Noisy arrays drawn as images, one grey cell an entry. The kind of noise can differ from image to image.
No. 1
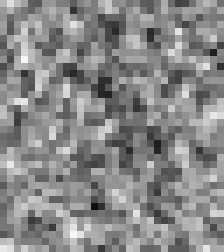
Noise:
blotchy
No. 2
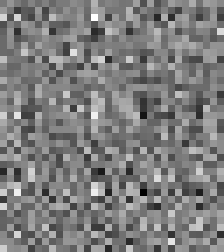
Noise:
low rank plus noise
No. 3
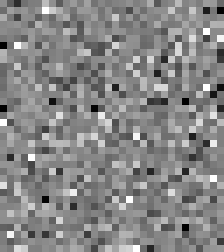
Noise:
heavy tails
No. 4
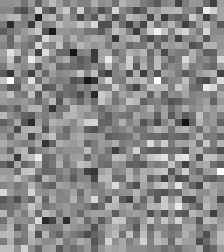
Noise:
low rank plus noise
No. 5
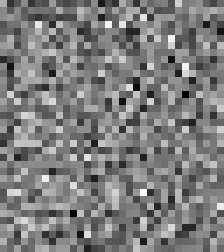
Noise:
low rank plus noise
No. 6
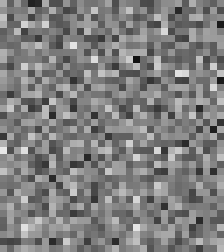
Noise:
low rank plus noise
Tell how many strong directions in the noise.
five to eight
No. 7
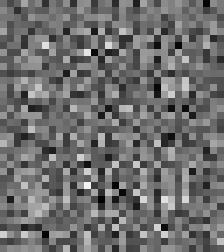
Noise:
low rank plus noise
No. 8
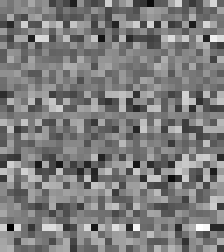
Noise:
rows of uneven size
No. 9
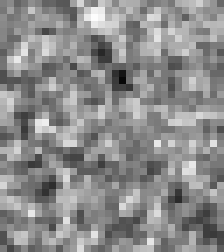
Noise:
blotchy
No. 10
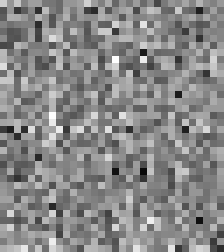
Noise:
low rank plus noise
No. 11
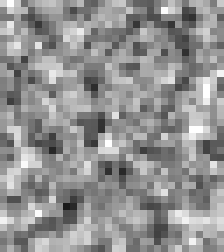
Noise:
blotchy
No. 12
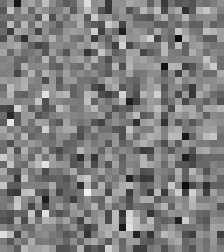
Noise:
low rank plus noise
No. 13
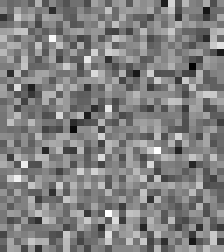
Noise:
independent entries
